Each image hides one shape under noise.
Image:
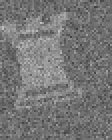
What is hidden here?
light chess rook
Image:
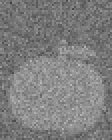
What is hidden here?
light apple
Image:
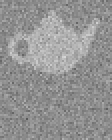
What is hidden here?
light teapot
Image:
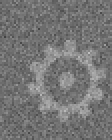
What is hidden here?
light gear
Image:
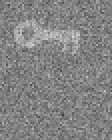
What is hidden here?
light key
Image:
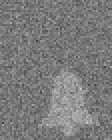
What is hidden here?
light bell
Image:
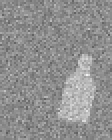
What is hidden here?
light bottle
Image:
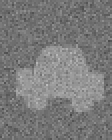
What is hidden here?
light car
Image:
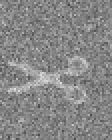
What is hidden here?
light pair of scissors
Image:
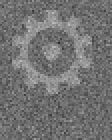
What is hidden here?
light gear
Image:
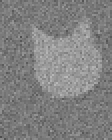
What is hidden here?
light cat's head
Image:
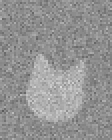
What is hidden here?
light cat's head
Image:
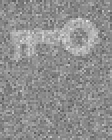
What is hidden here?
light key
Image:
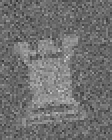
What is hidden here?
light chess rook
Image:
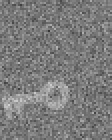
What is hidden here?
light key
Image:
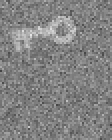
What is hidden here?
light key
